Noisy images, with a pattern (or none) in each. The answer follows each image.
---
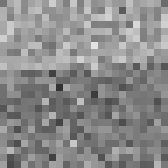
a sharp edge
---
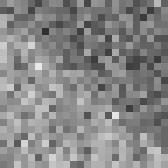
a sharp edge
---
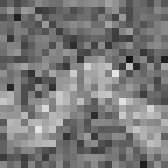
a wavy band
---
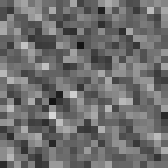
diagonal stripes
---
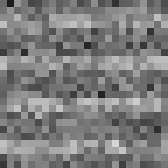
horizontal stripes
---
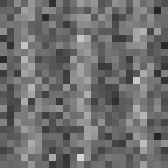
vertical stripes
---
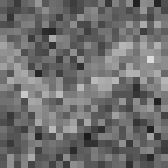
a wavy band
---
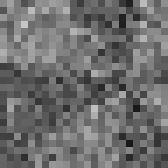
spokes from one point
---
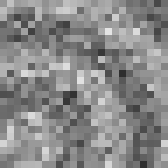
rings round one point
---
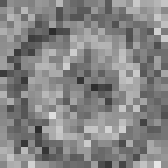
rings round one point
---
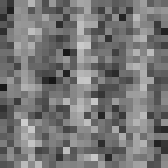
vertical stripes
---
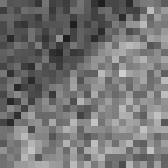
a sharp edge
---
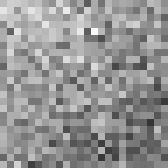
a smooth slope
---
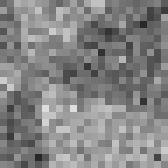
spokes from one point
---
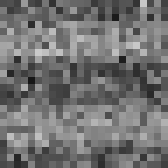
horizontal stripes
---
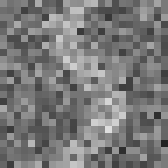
a wavy band
